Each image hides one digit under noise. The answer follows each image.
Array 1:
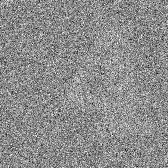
4
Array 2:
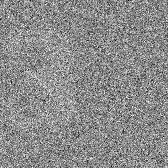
3
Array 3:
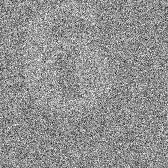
6
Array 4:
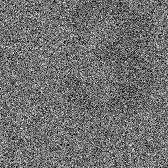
3
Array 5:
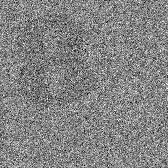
8
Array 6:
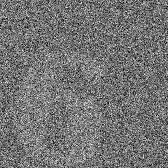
6
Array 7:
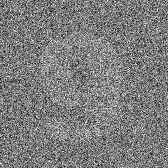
9
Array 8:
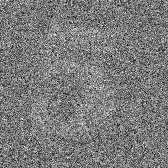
5
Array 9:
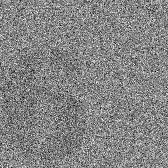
6
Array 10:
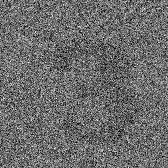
3
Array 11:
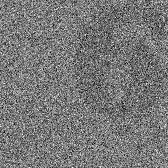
6
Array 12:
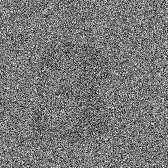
3
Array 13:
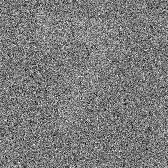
7
